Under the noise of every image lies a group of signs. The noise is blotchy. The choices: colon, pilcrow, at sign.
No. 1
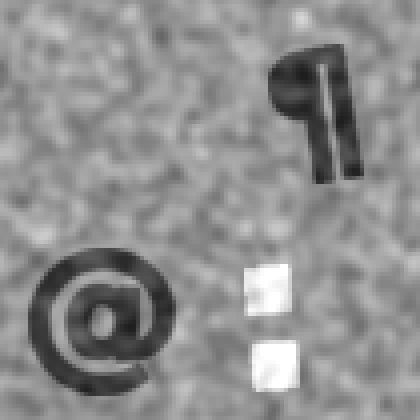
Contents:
top right: dark pilcrow; bottom left: dark at sign; bottom right: light colon
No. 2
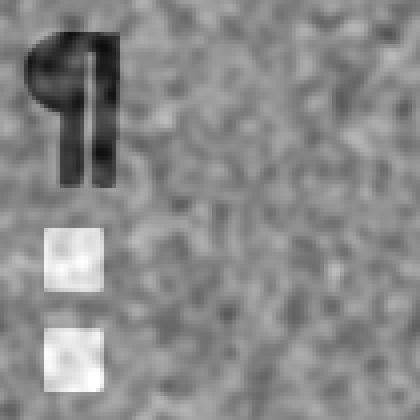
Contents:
top left: dark pilcrow; bottom left: light colon
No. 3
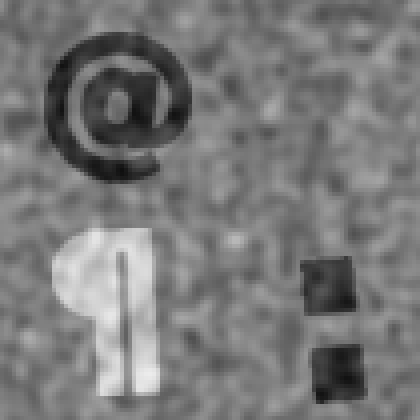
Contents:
top left: dark at sign; bottom left: light pilcrow; bottom right: dark colon
